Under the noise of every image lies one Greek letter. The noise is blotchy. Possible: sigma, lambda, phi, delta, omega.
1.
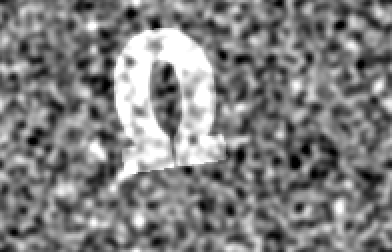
omega
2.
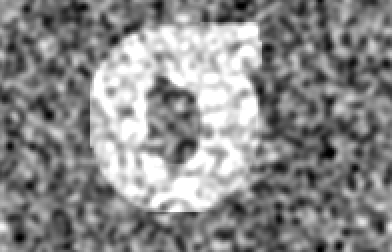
sigma
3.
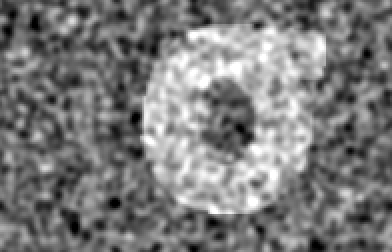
sigma
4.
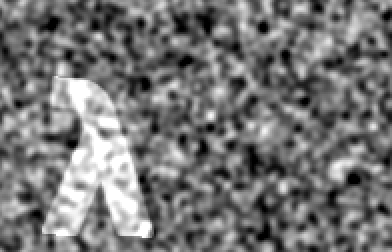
lambda
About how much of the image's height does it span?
two thirds
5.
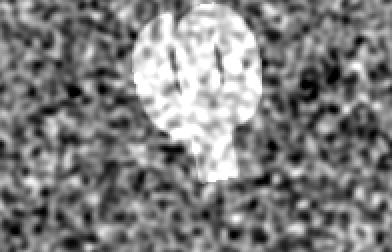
phi
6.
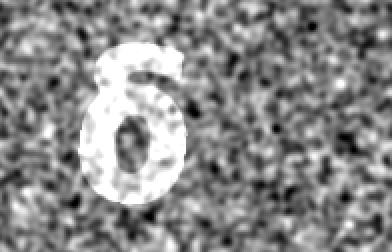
delta
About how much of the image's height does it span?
two thirds
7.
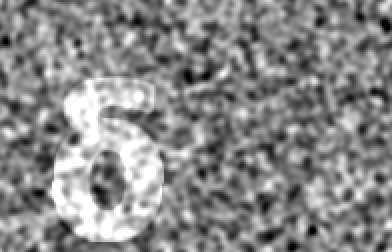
delta
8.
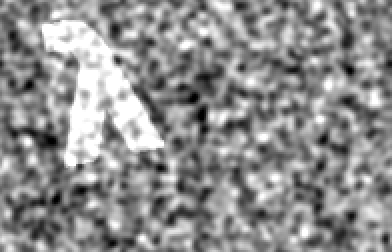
lambda
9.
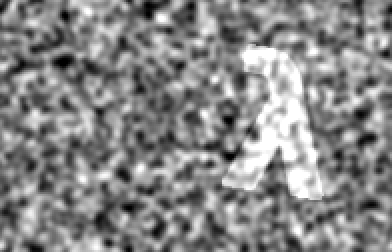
lambda
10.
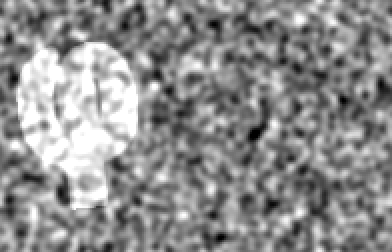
phi
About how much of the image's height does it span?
two thirds
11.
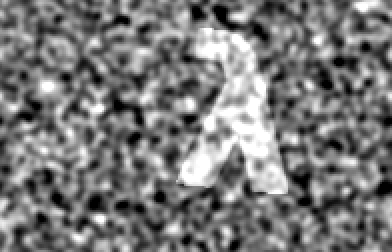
lambda
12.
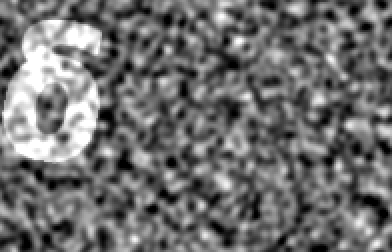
delta
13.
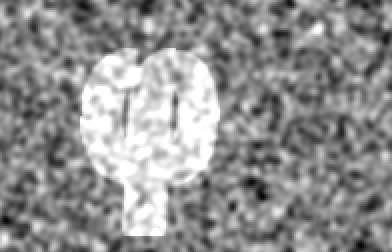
phi
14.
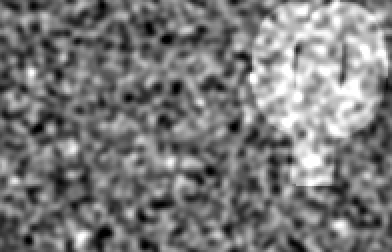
phi
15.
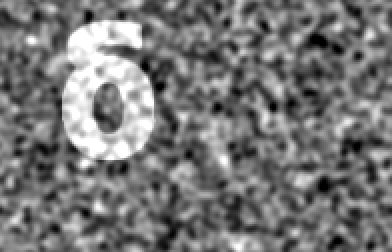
delta
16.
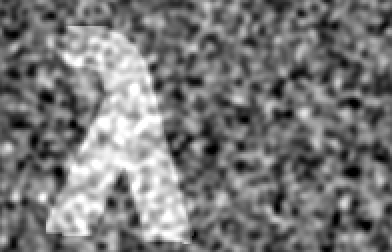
lambda
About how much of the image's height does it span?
nearly all
